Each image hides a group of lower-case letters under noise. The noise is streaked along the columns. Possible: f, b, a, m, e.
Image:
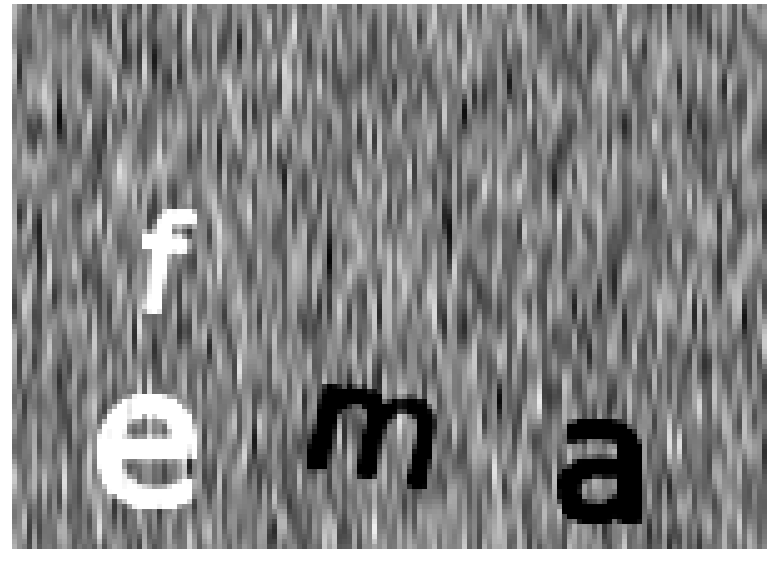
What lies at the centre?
nothing
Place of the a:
bottom right
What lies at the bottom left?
e
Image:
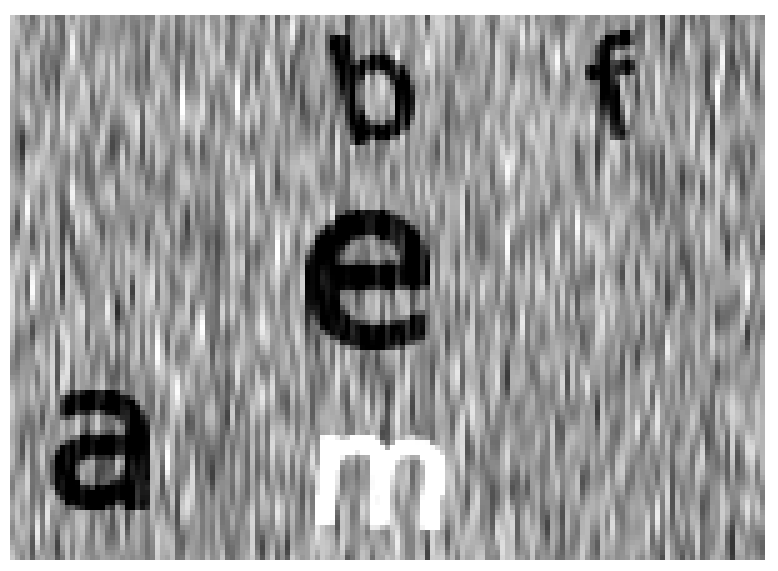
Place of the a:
bottom left
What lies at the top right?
f
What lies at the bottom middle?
m
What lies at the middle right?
nothing
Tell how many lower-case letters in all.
5
